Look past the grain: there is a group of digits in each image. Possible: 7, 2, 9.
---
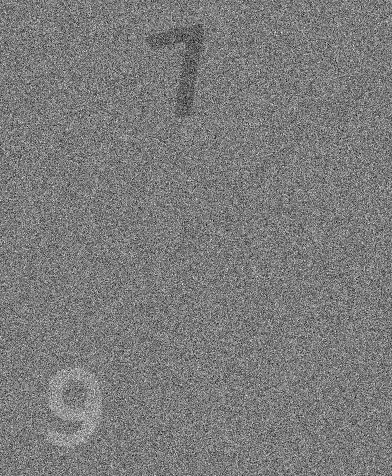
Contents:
top middle: dark 7; bottom left: light 9
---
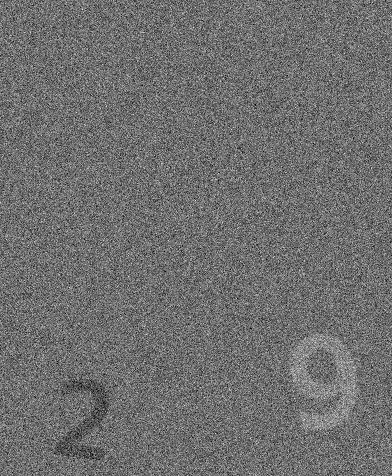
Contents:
bottom left: dark 2; bottom right: light 9
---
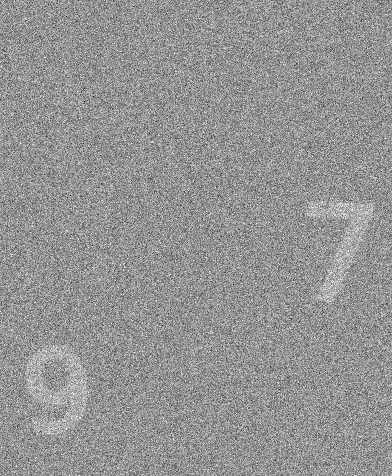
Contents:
middle right: light 7; bottom left: light 9
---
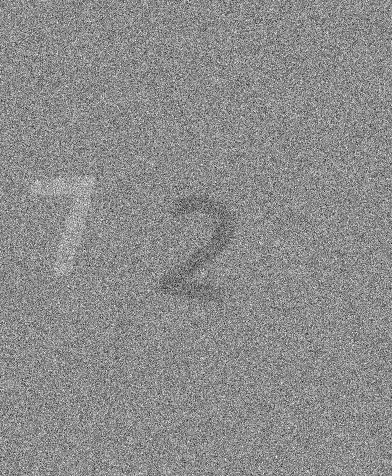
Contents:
middle left: light 7; centre: dark 2
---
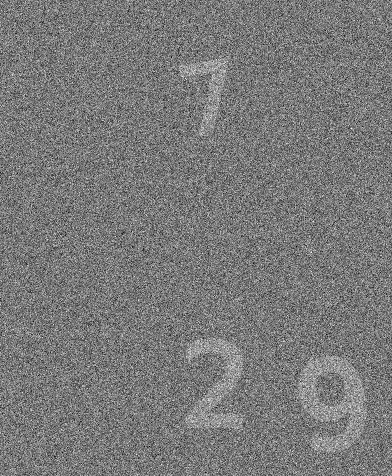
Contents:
top middle: light 7; bottom middle: light 2; bottom right: light 9
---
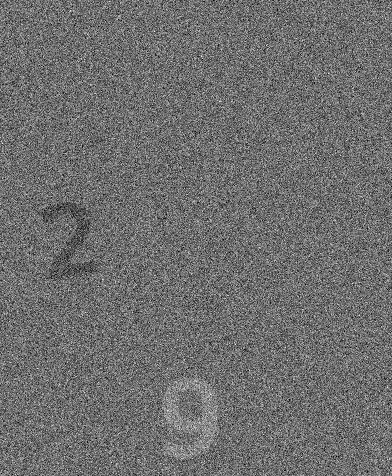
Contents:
middle left: dark 2; bottom middle: light 9
